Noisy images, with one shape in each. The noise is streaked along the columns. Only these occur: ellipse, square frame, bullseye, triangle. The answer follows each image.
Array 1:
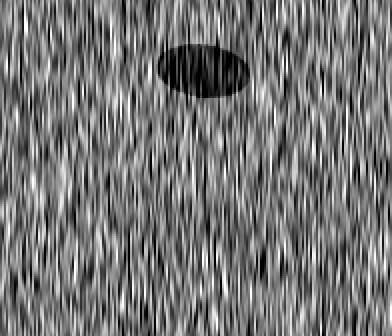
ellipse
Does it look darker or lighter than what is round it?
darker
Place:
top middle
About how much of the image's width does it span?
a quarter
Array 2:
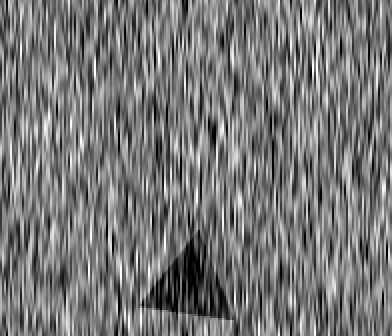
triangle
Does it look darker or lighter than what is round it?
darker
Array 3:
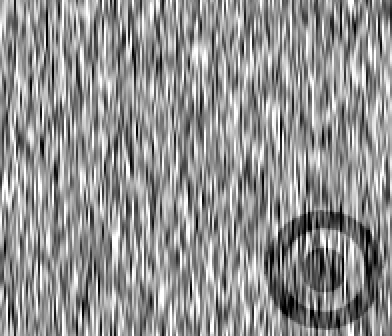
bullseye
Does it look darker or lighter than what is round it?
darker
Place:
bottom right
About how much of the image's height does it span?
a third
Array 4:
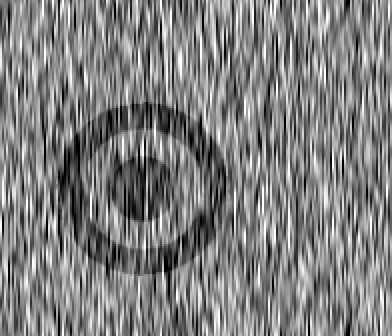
bullseye
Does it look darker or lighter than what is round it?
darker
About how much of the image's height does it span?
half
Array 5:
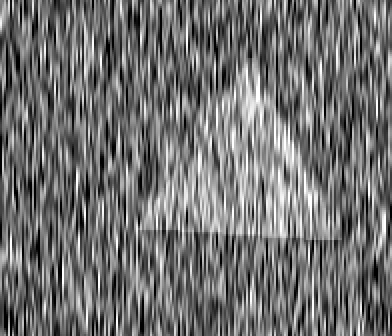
triangle
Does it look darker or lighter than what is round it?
lighter
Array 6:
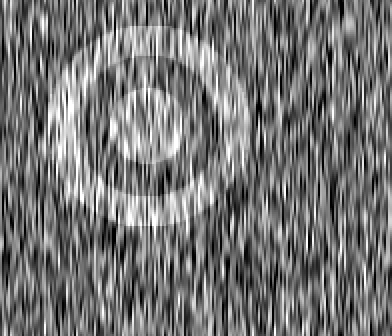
bullseye
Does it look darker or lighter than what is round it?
lighter
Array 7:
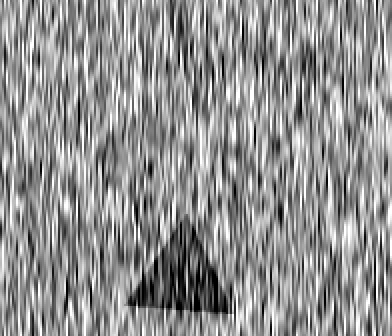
triangle
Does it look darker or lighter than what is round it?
darker
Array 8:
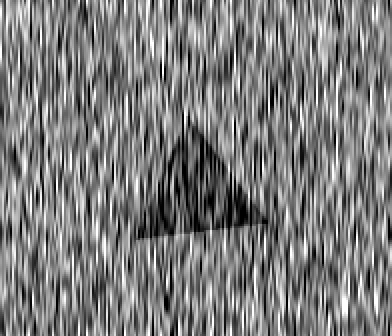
triangle
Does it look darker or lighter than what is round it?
darker
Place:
centre
